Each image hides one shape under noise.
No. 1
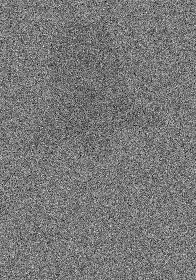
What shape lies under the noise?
bell
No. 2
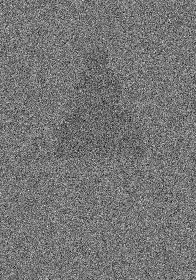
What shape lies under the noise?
chess pawn
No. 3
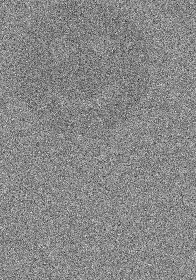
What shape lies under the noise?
smiling face
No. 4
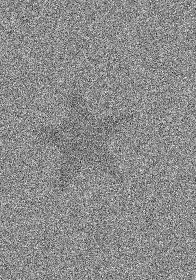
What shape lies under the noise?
star
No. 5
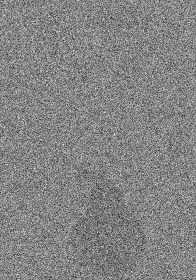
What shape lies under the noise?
pear
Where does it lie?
bottom middle
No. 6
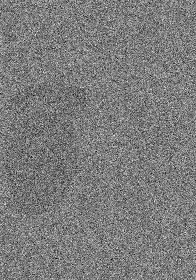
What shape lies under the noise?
footprint
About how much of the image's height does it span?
half
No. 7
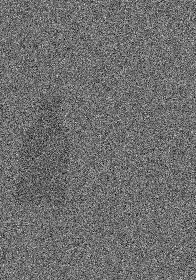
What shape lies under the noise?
bottle
